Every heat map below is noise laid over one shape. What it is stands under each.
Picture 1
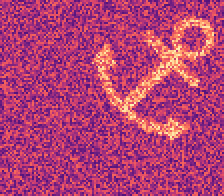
anchor
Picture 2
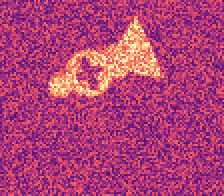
chess bishop
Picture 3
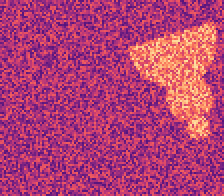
chess pawn
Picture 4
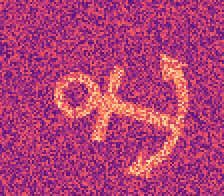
anchor
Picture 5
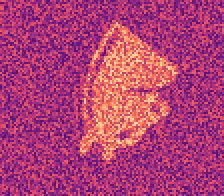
chess knight
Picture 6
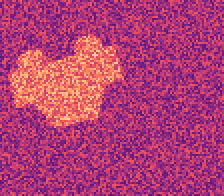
car
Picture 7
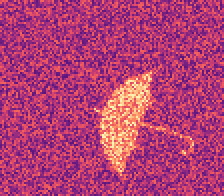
umbrella
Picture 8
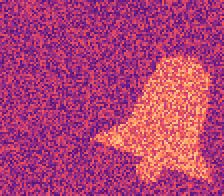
bell
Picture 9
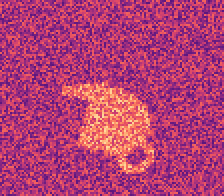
teapot
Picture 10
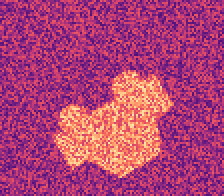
car
